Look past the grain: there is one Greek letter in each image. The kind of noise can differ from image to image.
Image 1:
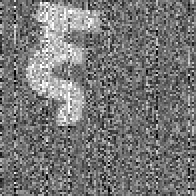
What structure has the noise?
columns of uneven size
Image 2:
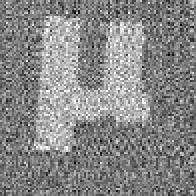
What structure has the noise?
low rank plus noise
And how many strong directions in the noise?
one
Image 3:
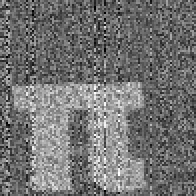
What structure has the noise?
columns of uneven size
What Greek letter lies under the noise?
pi
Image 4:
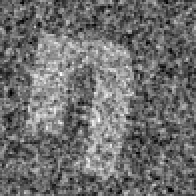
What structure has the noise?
blotchy
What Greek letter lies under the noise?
eta
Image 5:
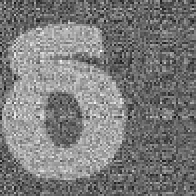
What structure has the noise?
low rank plus noise
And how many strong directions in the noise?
two
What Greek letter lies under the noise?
delta
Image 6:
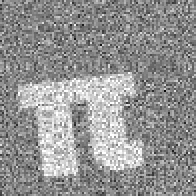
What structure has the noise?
low rank plus noise
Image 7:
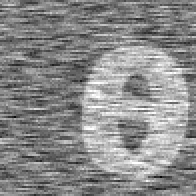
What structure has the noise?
streaked along the rows
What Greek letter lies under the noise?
theta
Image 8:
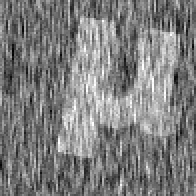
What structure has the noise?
streaked along the columns
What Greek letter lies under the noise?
mu
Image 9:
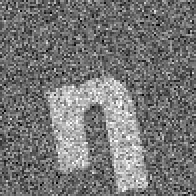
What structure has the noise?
independent entries
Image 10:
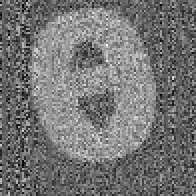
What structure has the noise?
columns of uneven size
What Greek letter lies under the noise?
theta
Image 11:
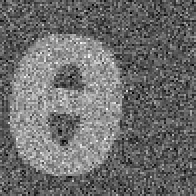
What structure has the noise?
independent entries
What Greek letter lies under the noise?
theta
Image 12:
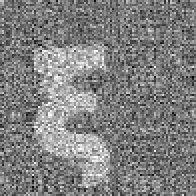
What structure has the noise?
low rank plus noise
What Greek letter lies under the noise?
xi
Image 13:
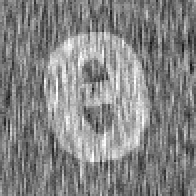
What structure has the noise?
streaked along the columns
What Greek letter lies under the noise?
theta
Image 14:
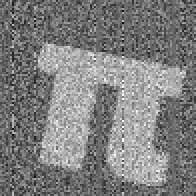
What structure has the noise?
columns of uneven size
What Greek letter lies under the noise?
pi
